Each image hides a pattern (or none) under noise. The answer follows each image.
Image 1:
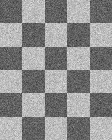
a checkerboard
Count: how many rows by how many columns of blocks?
6 by 5
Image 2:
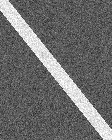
a diagonal band
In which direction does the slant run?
top left to bottom right
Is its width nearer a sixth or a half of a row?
a sixth
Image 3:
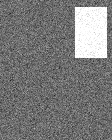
one block
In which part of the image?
top right
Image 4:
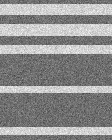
bands of rows
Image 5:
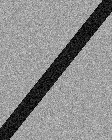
a diagonal band
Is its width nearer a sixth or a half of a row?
a sixth
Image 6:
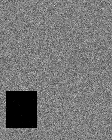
one block
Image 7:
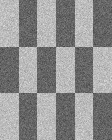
a checkerboard
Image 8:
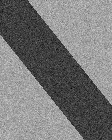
a diagonal band
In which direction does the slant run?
top left to bottom right
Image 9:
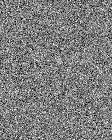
only noise
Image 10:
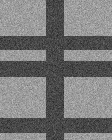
bands of rows crossing bands of columns
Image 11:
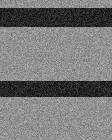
bands of rows
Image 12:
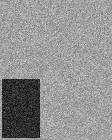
one block
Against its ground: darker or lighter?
darker
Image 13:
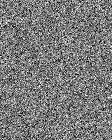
only noise
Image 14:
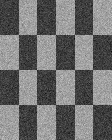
a checkerboard
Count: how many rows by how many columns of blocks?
4 by 6
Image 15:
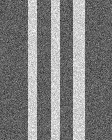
bands of columns
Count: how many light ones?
3
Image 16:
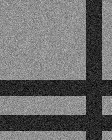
bands of rows crossing bands of columns
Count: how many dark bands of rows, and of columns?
2 and 1
